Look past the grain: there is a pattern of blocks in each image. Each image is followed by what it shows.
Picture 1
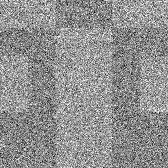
left and right mirror each other
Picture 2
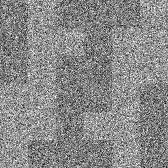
the same after a half turn
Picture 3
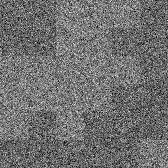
mirrored about the diagonal from the top left
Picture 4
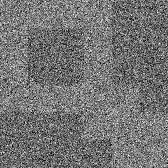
mirrored about the diagonal from the top left
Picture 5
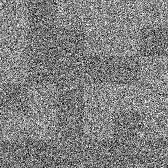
no symmetry
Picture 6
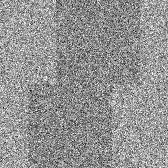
the same after a half turn
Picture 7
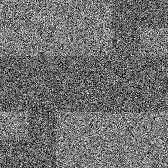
the same after a half turn
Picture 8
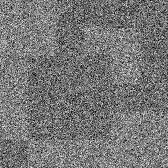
mirrored about the diagonal from the bottom left
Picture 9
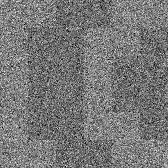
top and bottom mirror each other
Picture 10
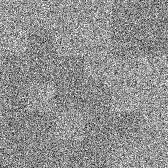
mirrored about the diagonal from the bottom left
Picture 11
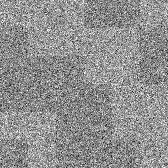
mirrored about the diagonal from the bottom left
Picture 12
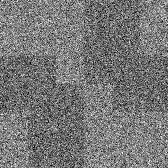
the same after a half turn
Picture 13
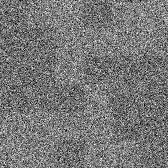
the same after a half turn
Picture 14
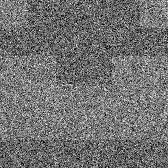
left and right mirror each other
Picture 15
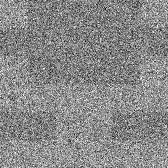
left and right mirror each other
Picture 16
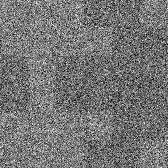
top and bottom mirror each other
